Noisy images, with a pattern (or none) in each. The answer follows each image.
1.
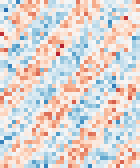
diagonal stripes
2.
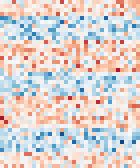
horizontal stripes
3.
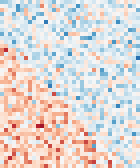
a sharp edge
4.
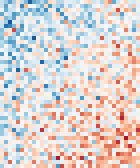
a smooth slope
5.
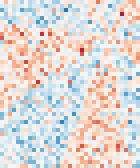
spokes from one point
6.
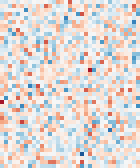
only noise
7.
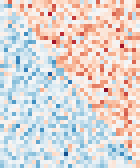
a sharp edge
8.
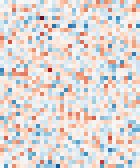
only noise
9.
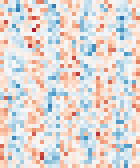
vertical stripes
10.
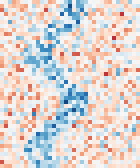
a wavy band
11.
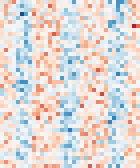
vertical stripes
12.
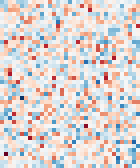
only noise
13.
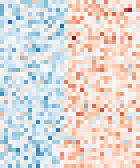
a sharp edge
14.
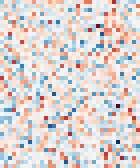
only noise
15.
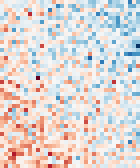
a smooth slope
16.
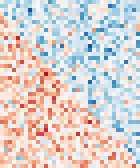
a sharp edge
